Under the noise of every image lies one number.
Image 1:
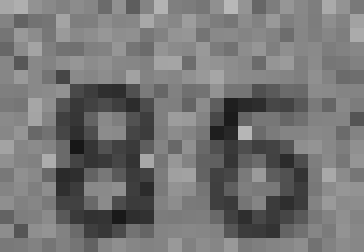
86
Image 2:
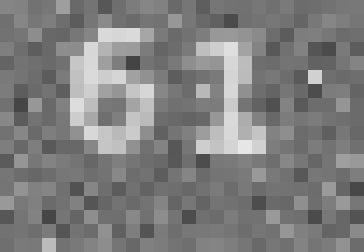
61
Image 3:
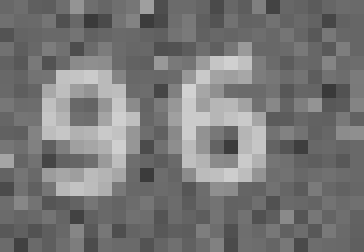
96
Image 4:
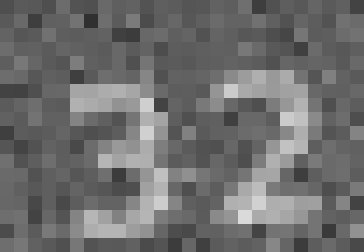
32
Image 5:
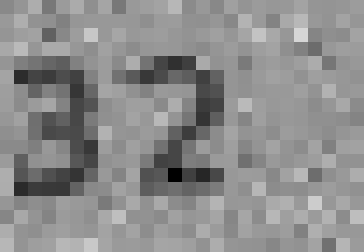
32
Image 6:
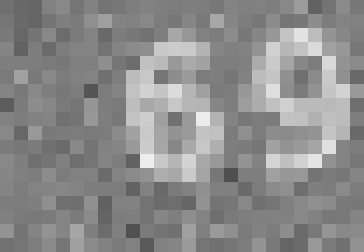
69
